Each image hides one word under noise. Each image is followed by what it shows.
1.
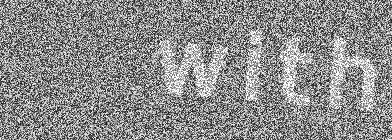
with
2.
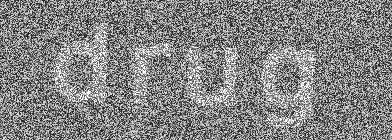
drug
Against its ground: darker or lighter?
lighter
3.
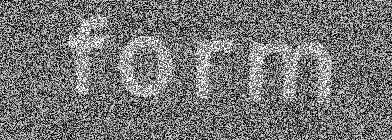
form
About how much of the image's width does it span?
two thirds
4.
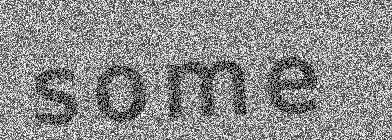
some
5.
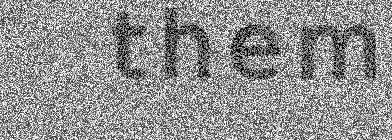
them
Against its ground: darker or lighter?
darker
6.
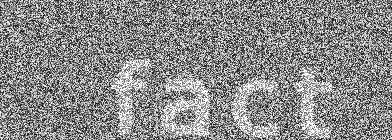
fact
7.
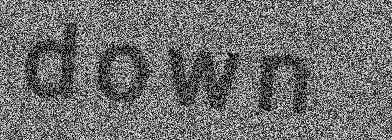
down
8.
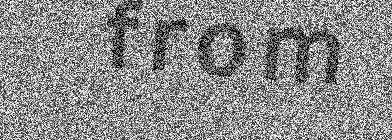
from
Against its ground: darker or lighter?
darker
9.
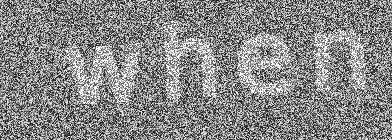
when
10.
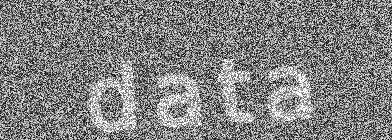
data
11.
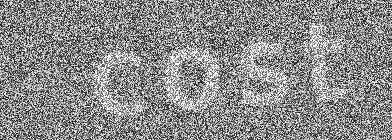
cost
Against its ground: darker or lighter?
lighter
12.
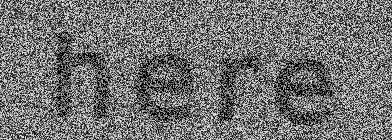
here
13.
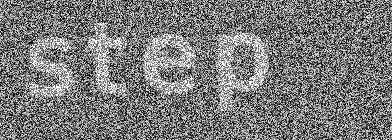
step
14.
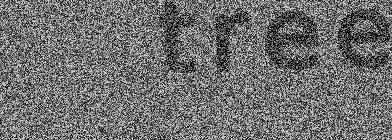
tree
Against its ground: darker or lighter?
darker
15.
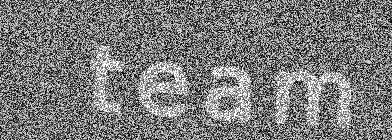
team
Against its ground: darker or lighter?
lighter
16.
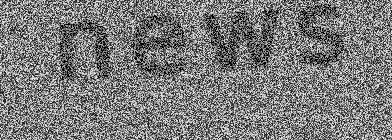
news
